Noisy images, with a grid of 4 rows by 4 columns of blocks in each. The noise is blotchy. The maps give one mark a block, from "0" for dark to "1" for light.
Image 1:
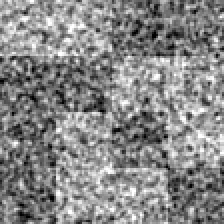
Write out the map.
1 1 0 0
0 0 1 1
0 1 0 1
0 1 1 0
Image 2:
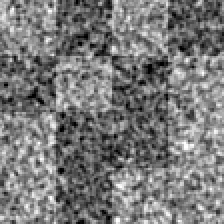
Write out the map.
1 0 1 0
0 1 0 1
1 0 0 1
1 0 1 1
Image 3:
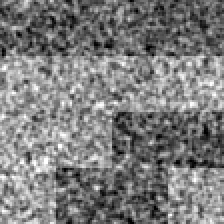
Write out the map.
0 0 0 0
1 1 1 1
1 1 0 0
1 0 0 1
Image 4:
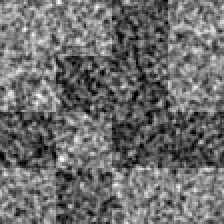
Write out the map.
1 1 0 1
1 0 0 1
0 1 0 0
1 0 1 1
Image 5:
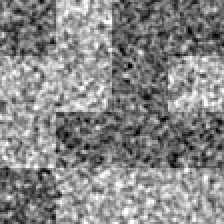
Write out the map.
0 1 0 0
1 1 0 1
1 0 0 0
0 1 1 1
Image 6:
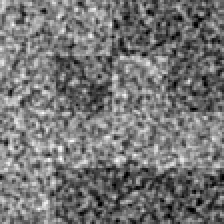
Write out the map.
1 1 0 0
1 0 1 0
1 1 1 1
1 0 0 0
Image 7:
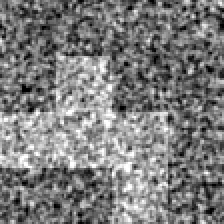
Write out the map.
0 0 0 0
0 1 0 0
1 1 1 0
0 0 1 0
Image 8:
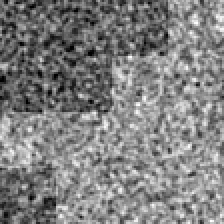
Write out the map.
0 0 0 1
0 0 1 1
1 1 1 1
0 1 1 1
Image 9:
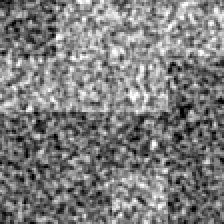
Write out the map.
0 1 1 1
1 1 1 0
0 0 0 0
0 0 1 0
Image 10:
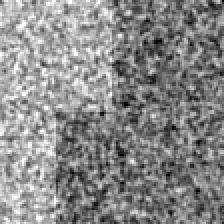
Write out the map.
1 1 0 0
1 1 0 0
1 0 0 0
1 0 0 0
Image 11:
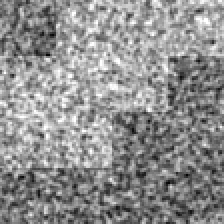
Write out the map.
0 1 1 1
1 1 1 0
1 1 0 0
0 0 0 0
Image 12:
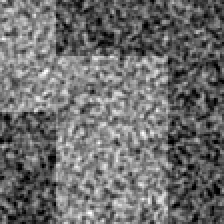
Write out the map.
1 0 0 0
1 1 1 0
0 1 1 0
0 1 1 0
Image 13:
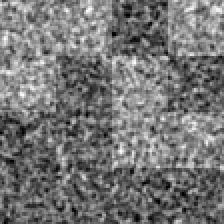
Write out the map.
1 1 0 1
1 0 1 0
0 0 1 1
0 0 0 0
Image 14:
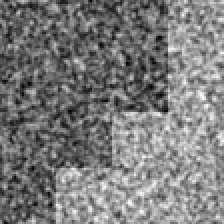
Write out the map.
0 0 0 1
0 0 0 1
0 0 1 1
0 1 1 1
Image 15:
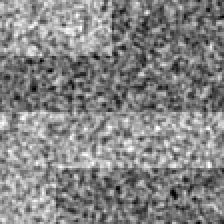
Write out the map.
1 1 0 0
0 0 0 0
1 1 1 1
1 0 0 0
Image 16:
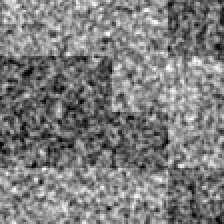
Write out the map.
1 1 1 0
0 0 1 1
0 0 0 1
1 1 1 0
